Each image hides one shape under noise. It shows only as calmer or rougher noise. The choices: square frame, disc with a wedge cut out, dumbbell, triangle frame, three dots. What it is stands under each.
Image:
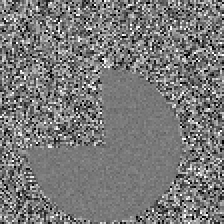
disc with a wedge cut out
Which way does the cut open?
up and left
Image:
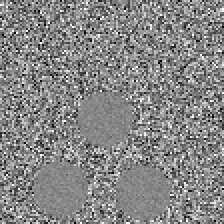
three dots
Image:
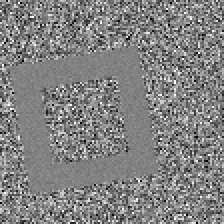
square frame
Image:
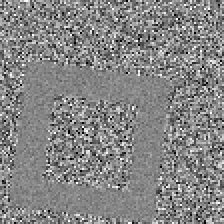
square frame
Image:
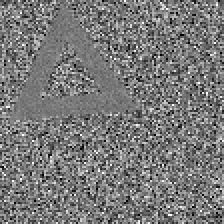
triangle frame
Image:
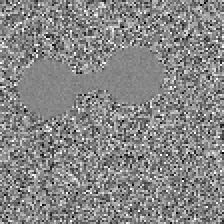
dumbbell
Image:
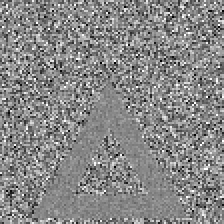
triangle frame
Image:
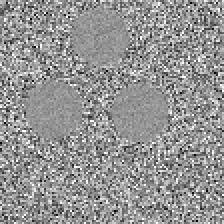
three dots
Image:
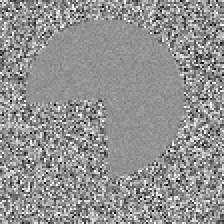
disc with a wedge cut out
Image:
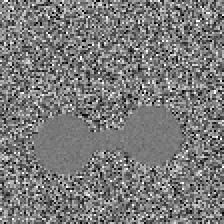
dumbbell
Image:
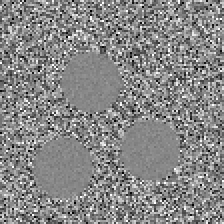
three dots
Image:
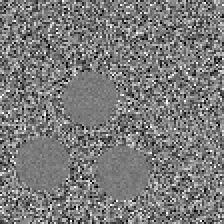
three dots
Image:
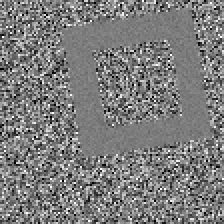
square frame
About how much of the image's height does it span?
two thirds
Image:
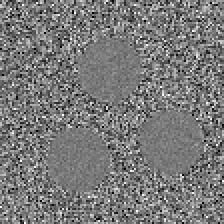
three dots
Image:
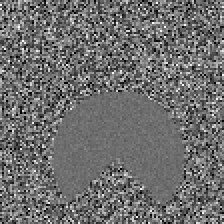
disc with a wedge cut out
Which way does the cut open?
down
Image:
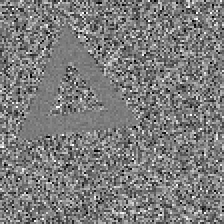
triangle frame
